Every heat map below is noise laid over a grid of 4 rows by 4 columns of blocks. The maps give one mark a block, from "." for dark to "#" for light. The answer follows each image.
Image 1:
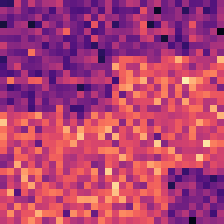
. . . .
. . # #
# # # #
# # # .
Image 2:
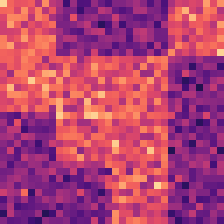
# . . #
# # # .
. # # .
. . # .
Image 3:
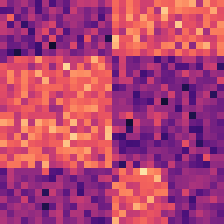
. . # #
# # . .
# # . .
. . # .
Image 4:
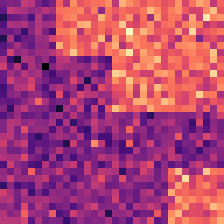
. # # #
. . # #
. . . .
. . . #
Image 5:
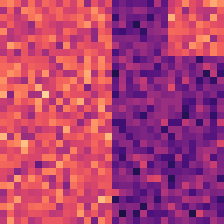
# # . #
# # . .
# # . .
# # . .
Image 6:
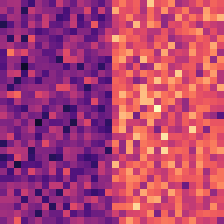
. . # #
. . # #
. . # #
. . # #
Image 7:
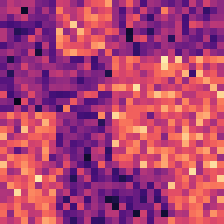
. # . .
. . # #
# . # #
# . . #
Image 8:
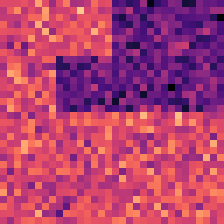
# # . .
# . . .
# # # #
# # # #
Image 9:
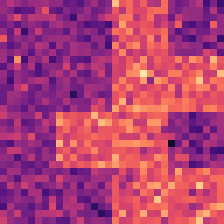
. . # .
. . # #
. # # .
. . # #
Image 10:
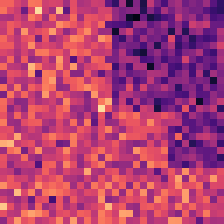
# # . .
# # . .
# # # .
# # # #
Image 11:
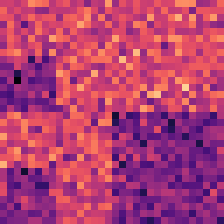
# # # #
. # # #
# # . .
. # . .
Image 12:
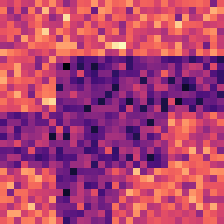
# # # #
# . . .
. . . #
# . # #
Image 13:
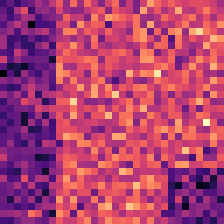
. # # #
. # # #
. # # #
. # # .
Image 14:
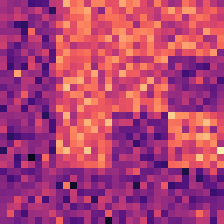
. # # #
. # # .
. # . #
. . . .
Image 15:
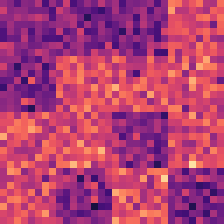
. . . #
. # # #
# # . #
# . # .
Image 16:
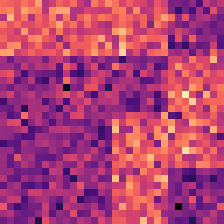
# # # .
. . . #
. . # #
. . # .
